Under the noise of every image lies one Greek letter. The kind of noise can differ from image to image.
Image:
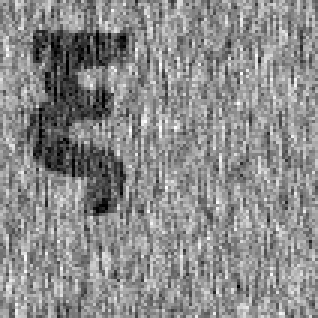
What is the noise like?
streaked along the columns
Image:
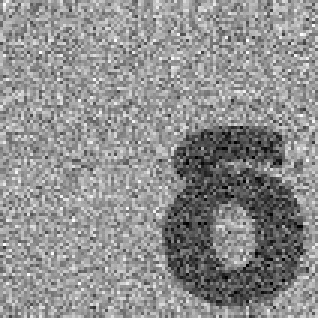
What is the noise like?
low rank plus noise
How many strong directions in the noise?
three or four
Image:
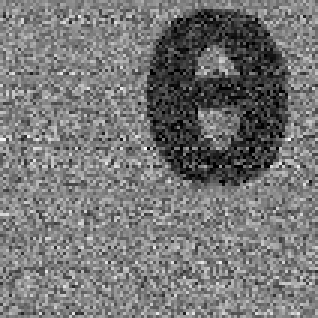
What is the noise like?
rows of uneven size
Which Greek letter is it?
theta
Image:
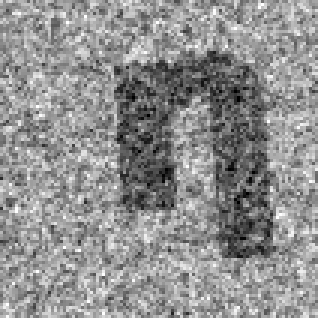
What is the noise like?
blotchy
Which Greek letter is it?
eta
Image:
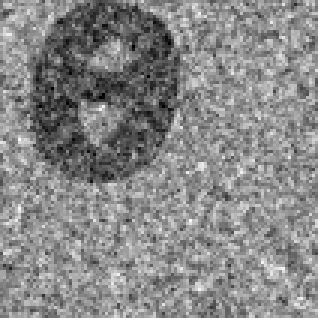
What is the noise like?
blotchy
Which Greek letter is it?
theta
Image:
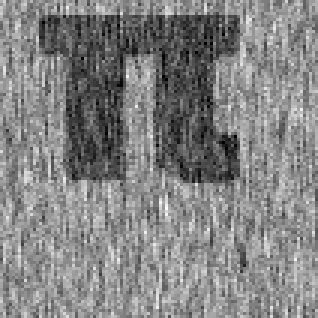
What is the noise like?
streaked along the columns
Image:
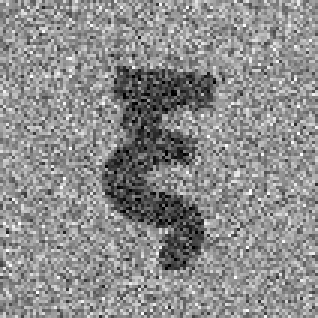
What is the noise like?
independent entries
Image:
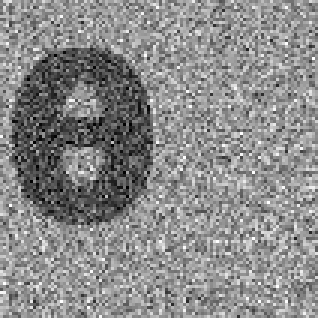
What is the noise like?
low rank plus noise
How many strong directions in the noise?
two
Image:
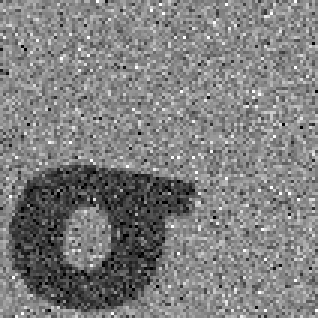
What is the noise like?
heavy tails
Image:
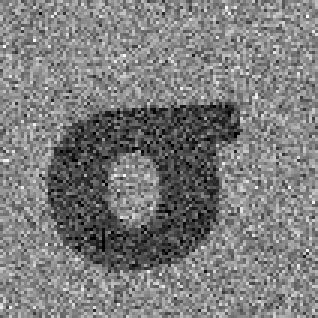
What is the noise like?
independent entries
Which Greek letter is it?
sigma
